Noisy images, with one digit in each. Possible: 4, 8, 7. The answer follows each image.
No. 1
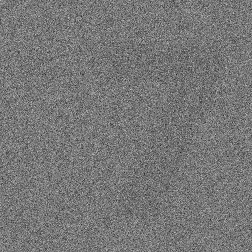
dark 7
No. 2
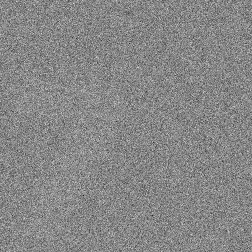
light 7
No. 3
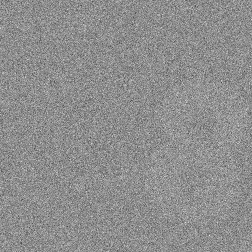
light 8
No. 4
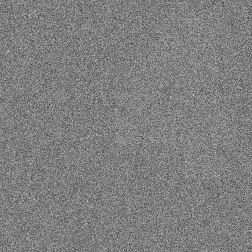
light 4
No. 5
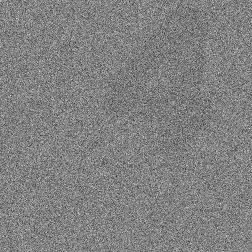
dark 4
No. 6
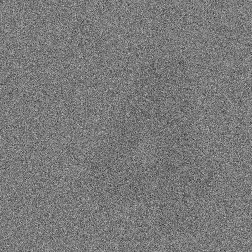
dark 4
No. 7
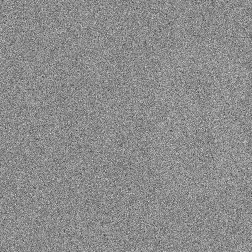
light 8
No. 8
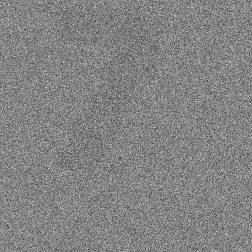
dark 7
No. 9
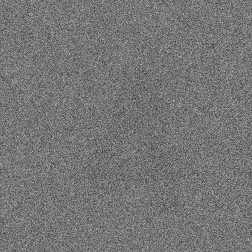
dark 4
